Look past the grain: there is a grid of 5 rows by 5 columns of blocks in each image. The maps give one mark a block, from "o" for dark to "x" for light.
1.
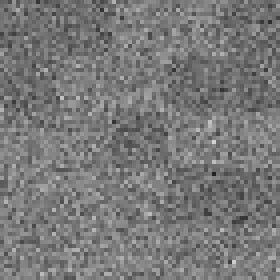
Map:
o o x x o
o x x o o
x x o x x
x x x o o
x x x x x
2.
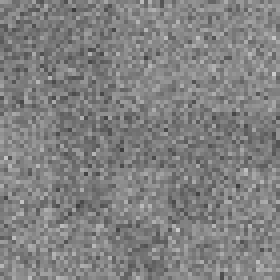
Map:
o o x x x
o o x x x
x o o o o
x o x o x
x x o x x
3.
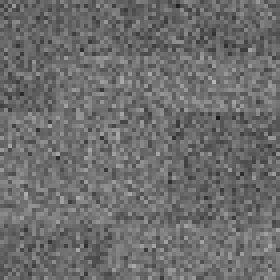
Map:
o o o o o
o x x x x
x x x o o
x x x o o
o o x x x
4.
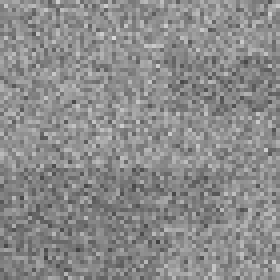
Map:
x x x x x
x x x o o
x x x x x
o o o o x
o o o x x
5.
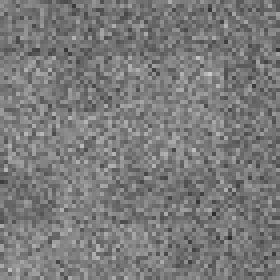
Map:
o o o o o
x o x x o
x x x x o
o x o o o
x x x o o
